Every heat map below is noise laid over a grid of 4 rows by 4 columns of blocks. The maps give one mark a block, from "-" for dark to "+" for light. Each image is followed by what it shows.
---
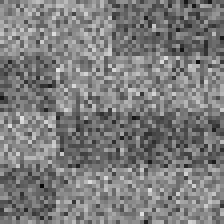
+ + - -
- + + +
+ - - -
- + + +
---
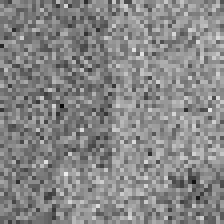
- - + +
- - + +
- - + +
- + + -
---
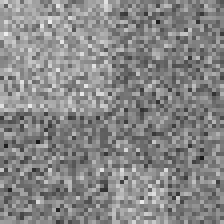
+ + - -
+ + - -
- - - -
- - + -
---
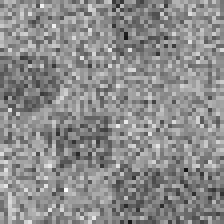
+ + - +
- + + +
+ - + +
+ + - -
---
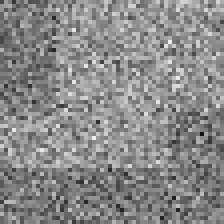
- + + +
- + + +
+ + + -
- - - -
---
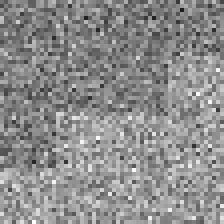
- - - -
- - - +
- + + +
+ + + +
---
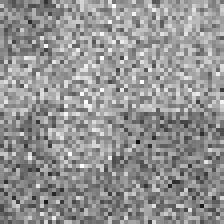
- + + +
+ + + +
- + - -
- - - -
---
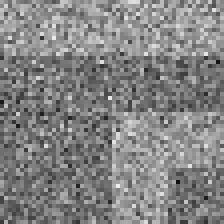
+ + + +
- - - -
- - + +
- - + -
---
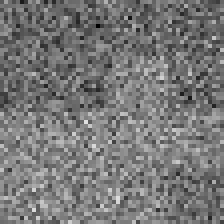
- - - -
- - + -
+ + + +
+ + + -
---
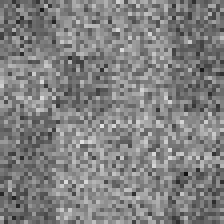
- + + -
+ - + -
- + + +
- + + -
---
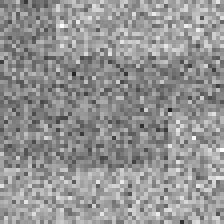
- + + +
- - - -
- - - +
+ + + +
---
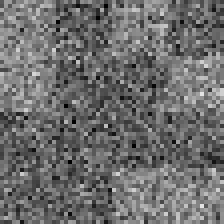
+ - + -
+ - - +
- - - -
- - + +
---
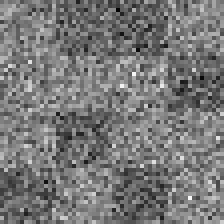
+ - - +
+ + + -
+ - + +
- + - +
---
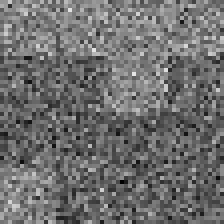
+ + + +
- - + -
- - - -
+ - - -
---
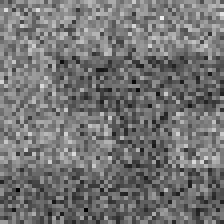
+ + + +
+ - - -
+ + - +
- - - -
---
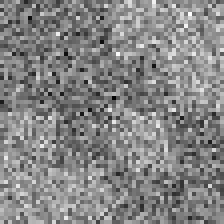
- - + +
- - - +
+ - + -
+ + - -
